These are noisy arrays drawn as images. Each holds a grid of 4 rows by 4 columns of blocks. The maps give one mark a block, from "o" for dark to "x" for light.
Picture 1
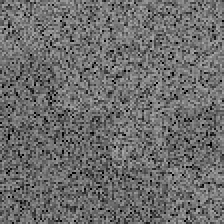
x x x x
o x x x
o o x o
o o o x
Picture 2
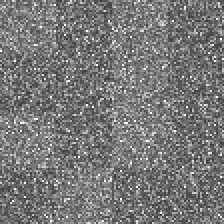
x o x o
o o x o
x o x o
o x o o
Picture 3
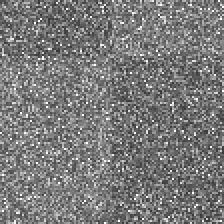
o o x x
x x o o
x x o o
x x o o
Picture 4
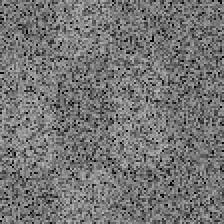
o x o o
x o x o
x o x o
o x o o
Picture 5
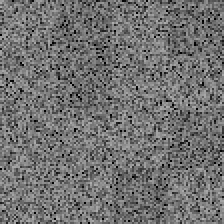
x o x o
x o x x
x x x o
x x o x
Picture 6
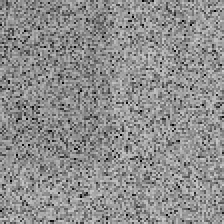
o o x x
o o x x
o o x x
x x x x
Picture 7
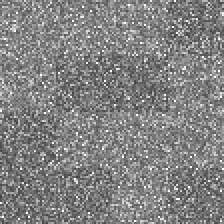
x x x o
x o o x
o x x x
o o x o
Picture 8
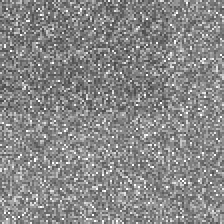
o o o x
o o o x
x x x x
x x x x
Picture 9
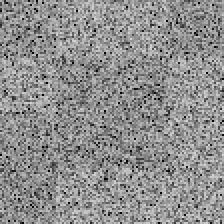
o x x o
x o o x
o o o x
o x x x
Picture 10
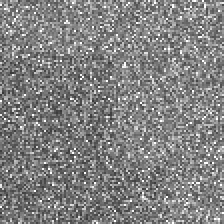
x x x x
o o x x
o o x x
o o o x
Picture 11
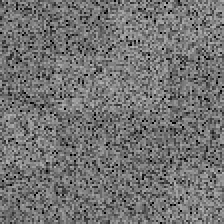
o o x x
o x x o
x o o o
o o o x
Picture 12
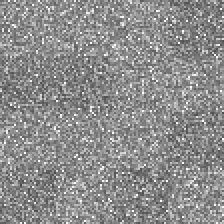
x x x o
o o x x
x x x o
o x o x
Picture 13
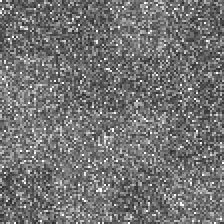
o o x o
x o o o
x x x o
o x o x
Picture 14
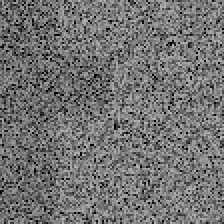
o x x x
o o x x
o x x x
o x x x
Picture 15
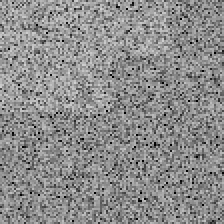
x x x o
x x o o
o o o o
o o o o
